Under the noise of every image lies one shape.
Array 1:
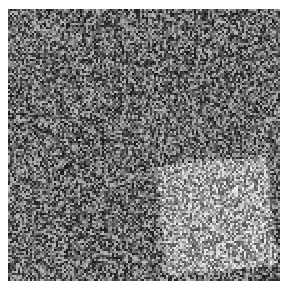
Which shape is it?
square
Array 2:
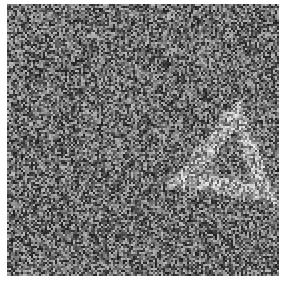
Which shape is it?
triangle frame
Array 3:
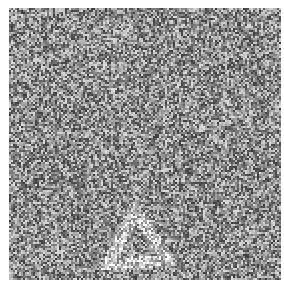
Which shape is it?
triangle frame
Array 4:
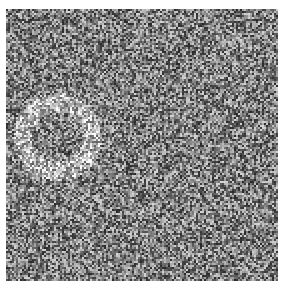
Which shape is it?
ring
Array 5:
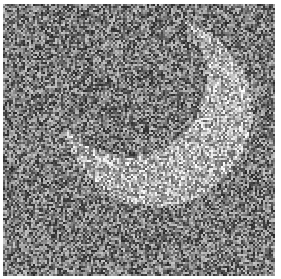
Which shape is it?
crescent
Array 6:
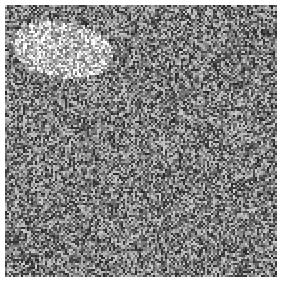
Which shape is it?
ellipse
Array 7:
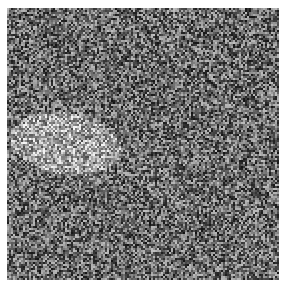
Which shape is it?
ellipse
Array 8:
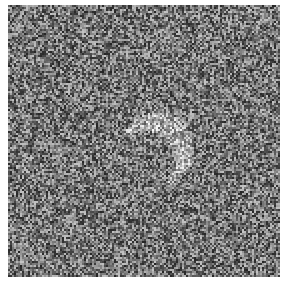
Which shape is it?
crescent
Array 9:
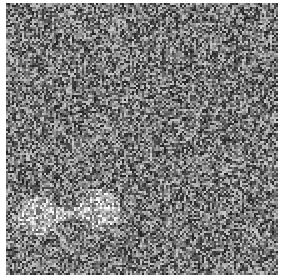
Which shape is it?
dumbbell
